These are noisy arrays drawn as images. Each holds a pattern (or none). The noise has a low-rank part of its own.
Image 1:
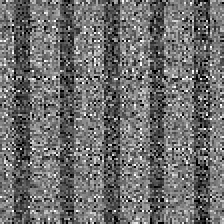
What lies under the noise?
vertical stripes
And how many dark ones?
5
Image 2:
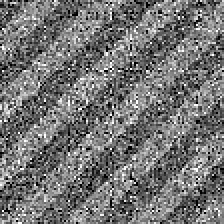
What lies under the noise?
diagonal stripes
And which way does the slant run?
bottom left to top right
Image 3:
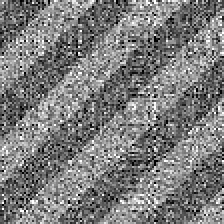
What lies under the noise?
diagonal stripes
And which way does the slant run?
bottom left to top right
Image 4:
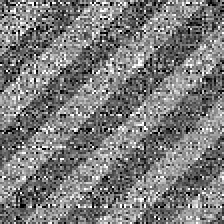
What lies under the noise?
diagonal stripes
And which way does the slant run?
bottom left to top right
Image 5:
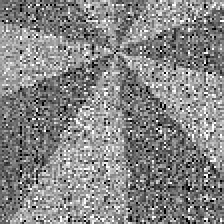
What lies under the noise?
spokes from one point
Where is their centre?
top middle
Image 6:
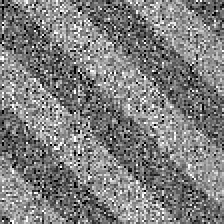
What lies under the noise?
diagonal stripes
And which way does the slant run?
top left to bottom right
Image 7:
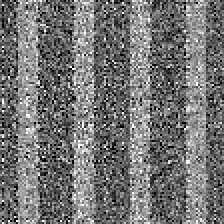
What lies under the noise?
vertical stripes
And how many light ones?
4
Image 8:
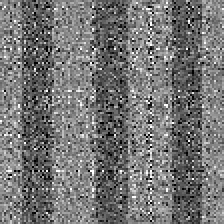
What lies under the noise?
vertical stripes
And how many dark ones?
3
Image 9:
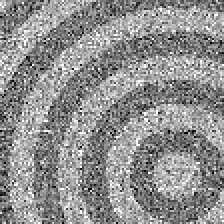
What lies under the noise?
rings round one point
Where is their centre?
bottom right
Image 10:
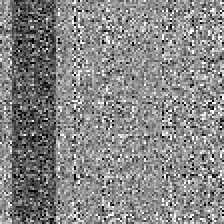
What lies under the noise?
one vertical stripe
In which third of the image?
left
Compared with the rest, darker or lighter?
darker
